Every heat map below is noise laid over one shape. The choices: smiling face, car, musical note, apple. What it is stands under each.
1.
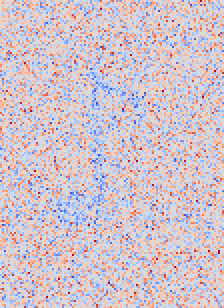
blue musical note
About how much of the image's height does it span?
half
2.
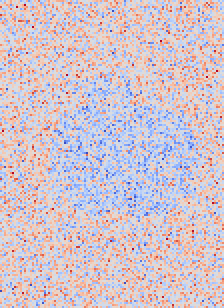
blue apple
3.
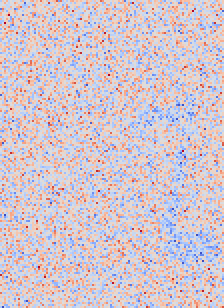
blue musical note
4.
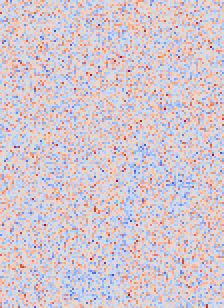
blue musical note
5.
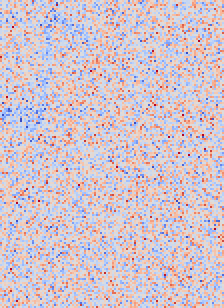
blue musical note, top left
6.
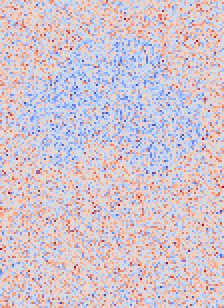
blue car
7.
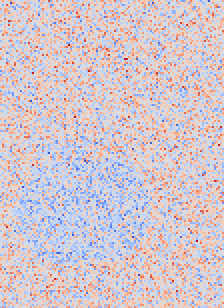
blue apple
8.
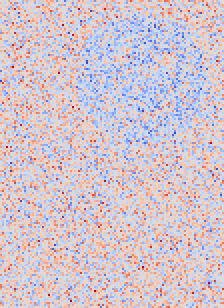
blue smiling face
